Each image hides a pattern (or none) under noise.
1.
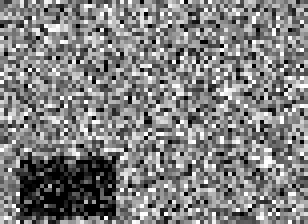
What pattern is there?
one block
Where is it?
bottom left
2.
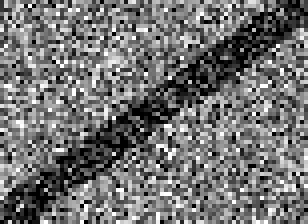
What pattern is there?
a diagonal band
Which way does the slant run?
bottom left to top right
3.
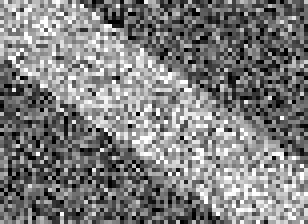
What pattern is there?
a diagonal band
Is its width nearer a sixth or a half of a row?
a half
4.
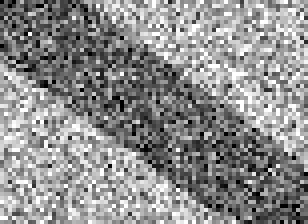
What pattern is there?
a diagonal band
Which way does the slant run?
top left to bottom right
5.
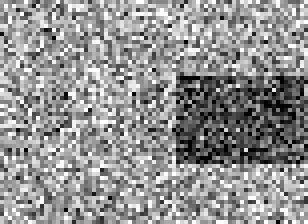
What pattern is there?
one block
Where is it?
middle right
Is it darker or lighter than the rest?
darker
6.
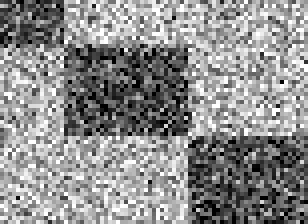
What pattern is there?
blocks along the diagonal
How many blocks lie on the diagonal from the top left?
3
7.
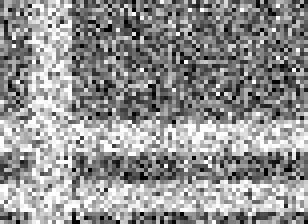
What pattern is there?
bands of rows crossing bands of columns
